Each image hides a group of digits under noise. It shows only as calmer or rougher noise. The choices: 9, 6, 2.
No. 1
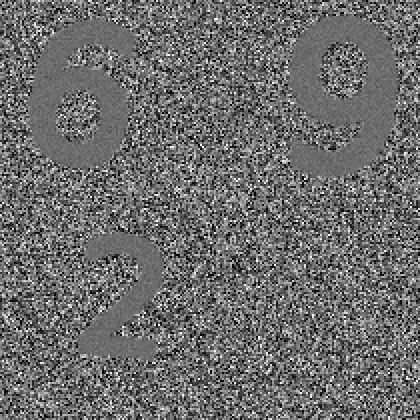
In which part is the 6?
top left
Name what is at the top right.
9
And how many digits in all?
3
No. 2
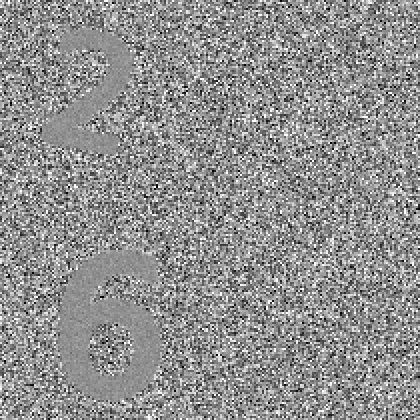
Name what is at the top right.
nothing
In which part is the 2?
top left
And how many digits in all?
2
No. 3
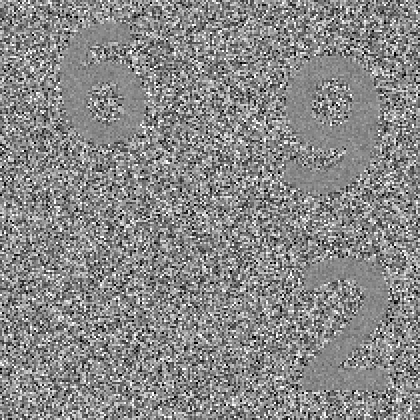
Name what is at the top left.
6
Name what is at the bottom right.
2
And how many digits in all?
3
